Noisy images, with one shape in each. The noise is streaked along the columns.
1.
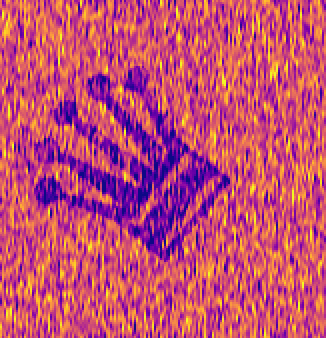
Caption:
dark chess queen
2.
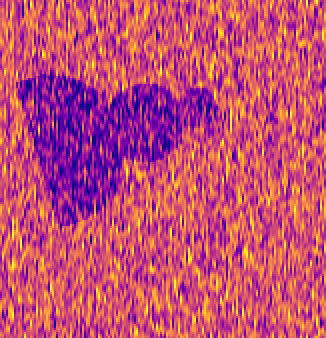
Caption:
dark chess pawn
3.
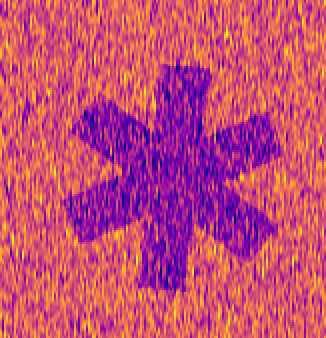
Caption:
dark asterisk
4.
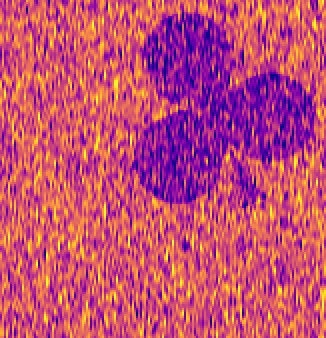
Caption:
dark club
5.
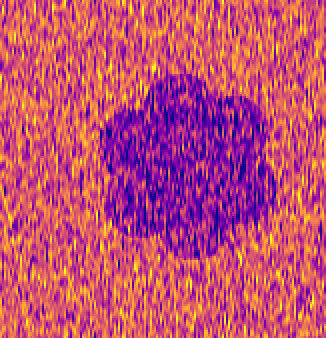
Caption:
dark flower
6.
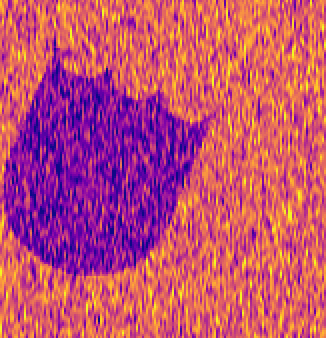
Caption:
dark ghost
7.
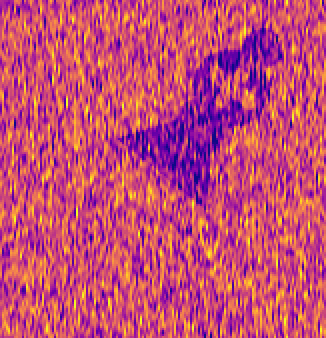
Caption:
dark chess bishop
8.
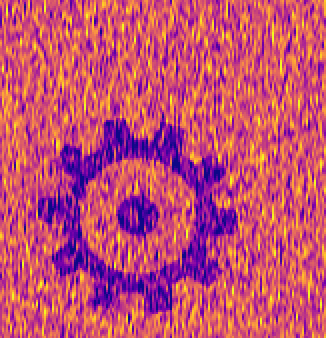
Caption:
dark gear
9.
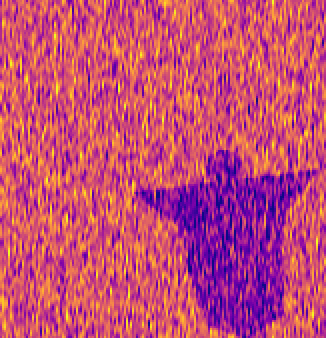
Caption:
dark bell
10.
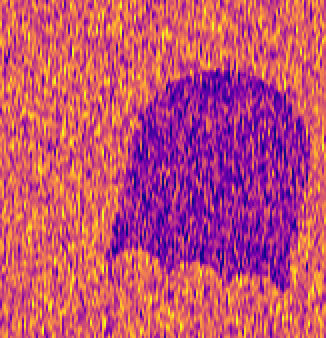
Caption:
dark ghost
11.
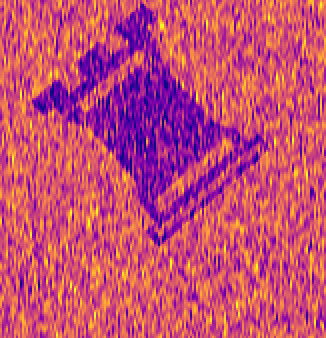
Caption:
dark chess rook
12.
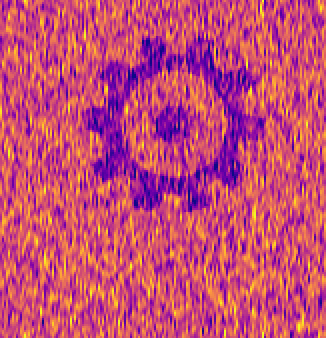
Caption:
dark gear
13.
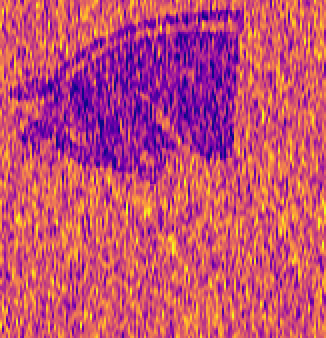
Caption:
dark chess knight
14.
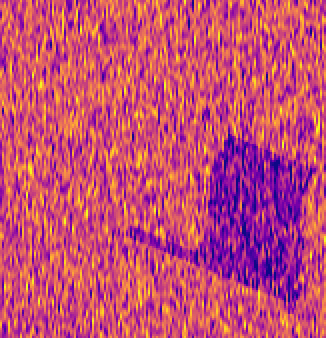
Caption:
dark flag
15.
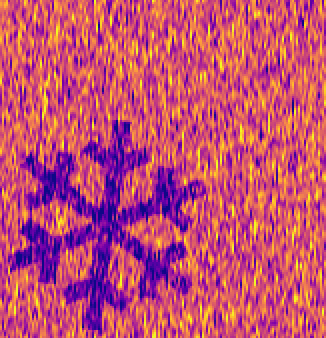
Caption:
dark snowflake
